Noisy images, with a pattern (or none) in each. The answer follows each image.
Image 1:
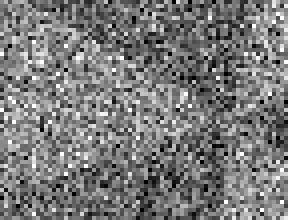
spokes from one point
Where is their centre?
middle right
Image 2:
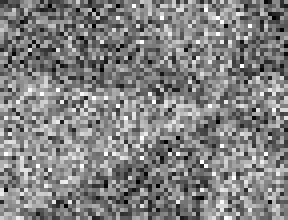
spokes from one point
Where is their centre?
middle right
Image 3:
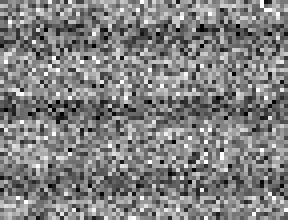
horizontal stripes
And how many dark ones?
3
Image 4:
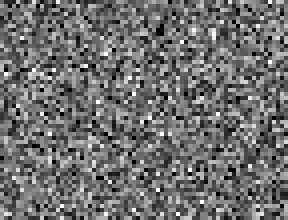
only noise
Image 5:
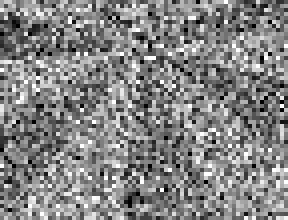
spokes from one point
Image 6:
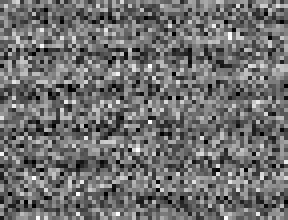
horizontal stripes
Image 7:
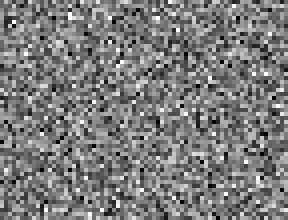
only noise
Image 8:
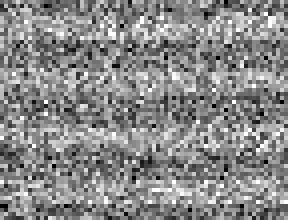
horizontal stripes
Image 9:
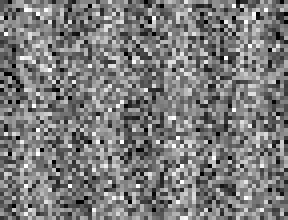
vertical stripes
